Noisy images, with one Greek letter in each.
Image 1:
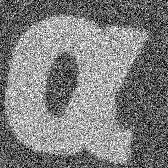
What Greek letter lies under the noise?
alpha
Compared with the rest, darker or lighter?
lighter
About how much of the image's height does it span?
nearly all
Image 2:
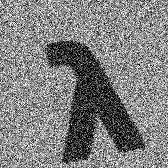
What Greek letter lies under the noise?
lambda
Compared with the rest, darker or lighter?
darker
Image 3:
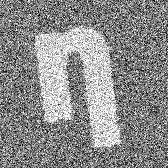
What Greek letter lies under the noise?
eta
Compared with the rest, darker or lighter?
lighter
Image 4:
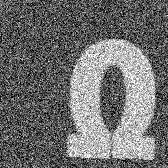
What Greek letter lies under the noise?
omega
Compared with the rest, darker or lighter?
lighter
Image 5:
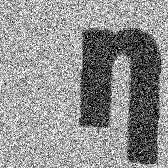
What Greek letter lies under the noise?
eta
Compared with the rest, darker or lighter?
darker
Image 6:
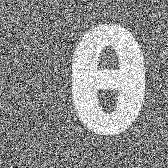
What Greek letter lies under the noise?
theta
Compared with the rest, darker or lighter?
lighter
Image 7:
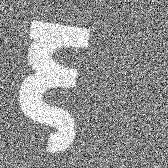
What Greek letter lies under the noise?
xi
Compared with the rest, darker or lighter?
lighter
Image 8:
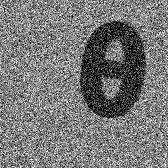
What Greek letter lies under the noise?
theta
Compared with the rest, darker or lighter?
darker
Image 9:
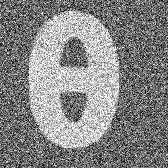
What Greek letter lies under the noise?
theta
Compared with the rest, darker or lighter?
lighter
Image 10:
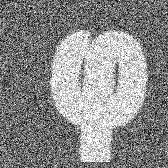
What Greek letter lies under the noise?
phi
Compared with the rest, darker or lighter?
lighter
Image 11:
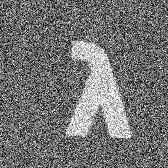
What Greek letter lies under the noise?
lambda
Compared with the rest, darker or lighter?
lighter
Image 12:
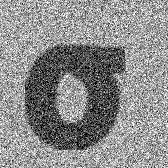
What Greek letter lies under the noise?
sigma
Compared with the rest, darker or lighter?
darker
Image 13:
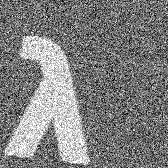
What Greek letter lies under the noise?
lambda
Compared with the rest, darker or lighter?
lighter
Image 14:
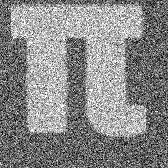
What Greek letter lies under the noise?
pi
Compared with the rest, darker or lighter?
lighter
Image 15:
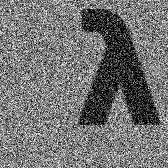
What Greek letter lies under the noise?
lambda
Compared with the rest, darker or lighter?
darker
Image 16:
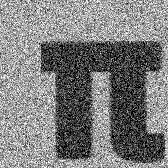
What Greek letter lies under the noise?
pi
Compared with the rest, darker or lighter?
darker
